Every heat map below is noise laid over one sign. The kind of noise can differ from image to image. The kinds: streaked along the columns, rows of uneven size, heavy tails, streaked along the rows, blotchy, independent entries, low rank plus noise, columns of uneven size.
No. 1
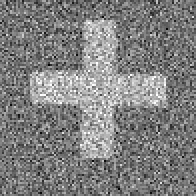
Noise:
low rank plus noise
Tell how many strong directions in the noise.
five to eight
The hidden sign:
plus sign
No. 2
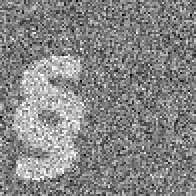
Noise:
independent entries
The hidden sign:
section sign
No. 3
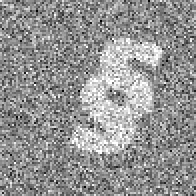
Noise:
independent entries
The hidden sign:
section sign
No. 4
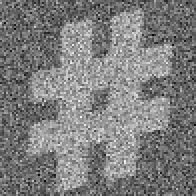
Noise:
independent entries
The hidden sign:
hash sign
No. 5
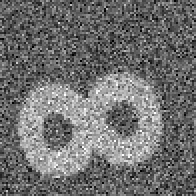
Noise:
independent entries
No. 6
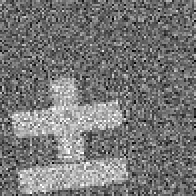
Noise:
low rank plus noise
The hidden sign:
plus-minus sign
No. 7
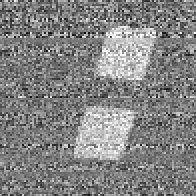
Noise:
rows of uneven size
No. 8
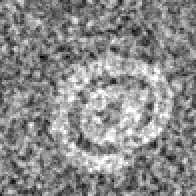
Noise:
blotchy
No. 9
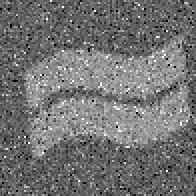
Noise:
heavy tails
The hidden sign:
approximately sign
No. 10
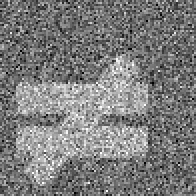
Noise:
independent entries
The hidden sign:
not-equal sign
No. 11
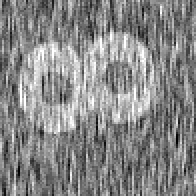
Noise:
streaked along the columns
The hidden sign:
infinity sign
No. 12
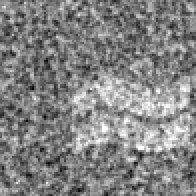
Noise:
blotchy
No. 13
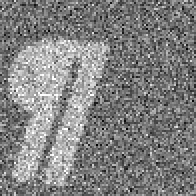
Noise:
independent entries
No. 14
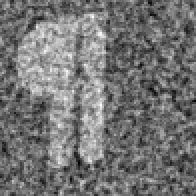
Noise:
blotchy
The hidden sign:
pilcrow
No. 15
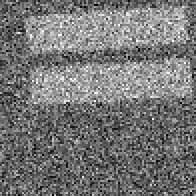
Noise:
independent entries
